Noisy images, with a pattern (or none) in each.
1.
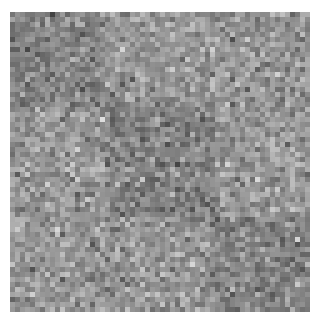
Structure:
blocks along the diagonal
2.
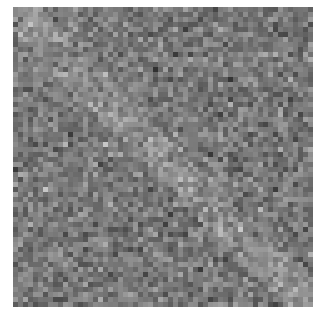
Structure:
a diagonal band
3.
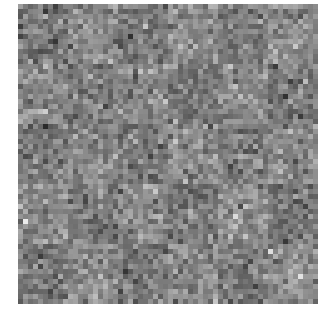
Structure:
a checkerboard
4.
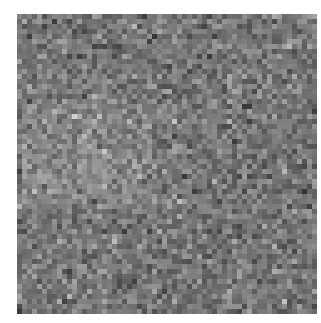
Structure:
one block
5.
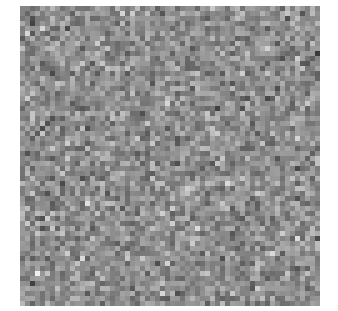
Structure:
only noise
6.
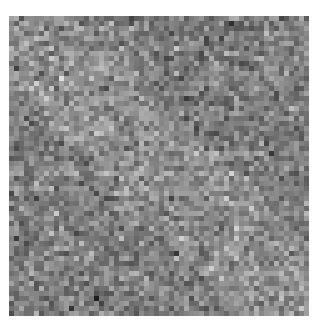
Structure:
a diagonal band
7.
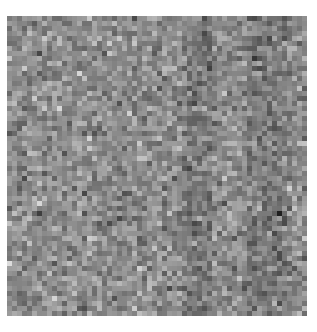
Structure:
bands of columns
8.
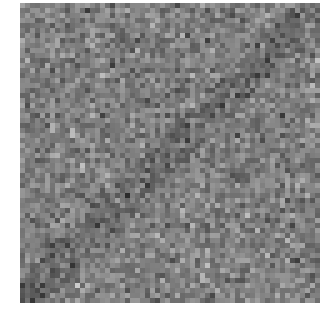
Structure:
a diagonal band
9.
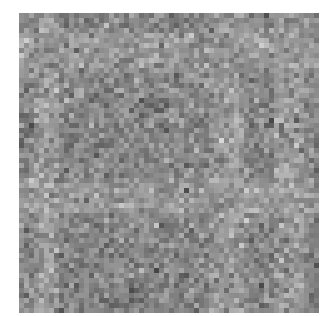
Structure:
bands of rows crossing bands of columns
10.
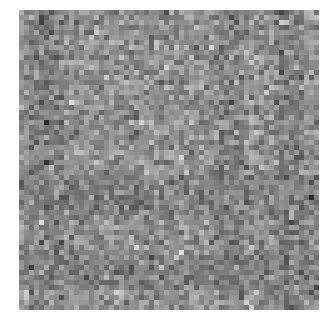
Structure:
bands of rows crossing bands of columns
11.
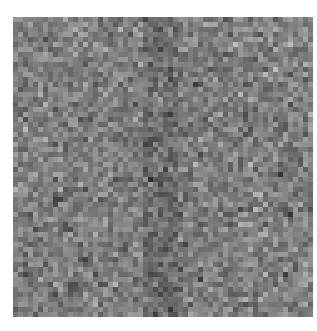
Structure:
one band of columns
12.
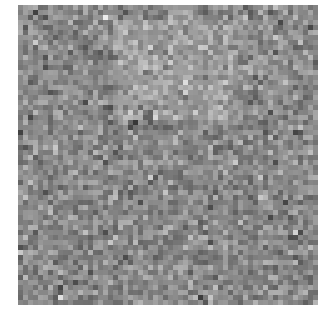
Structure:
one block
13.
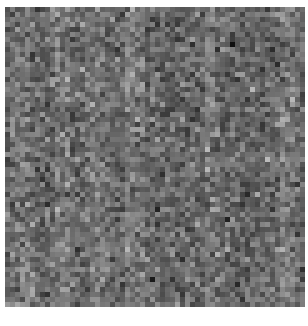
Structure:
bands of columns
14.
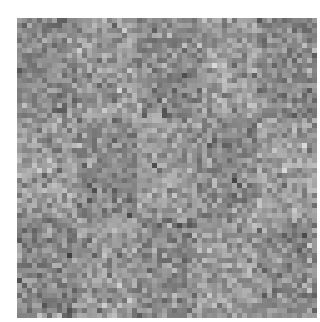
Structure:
a checkerboard
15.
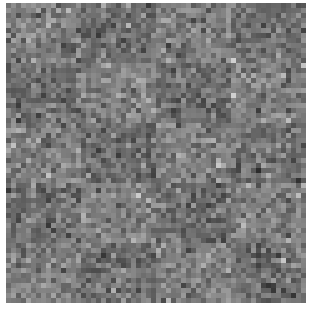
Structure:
a checkerboard
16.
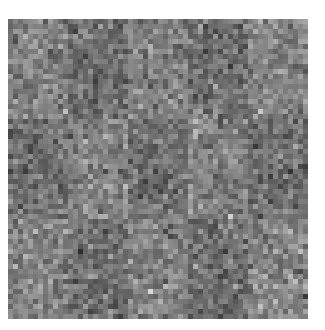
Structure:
a checkerboard
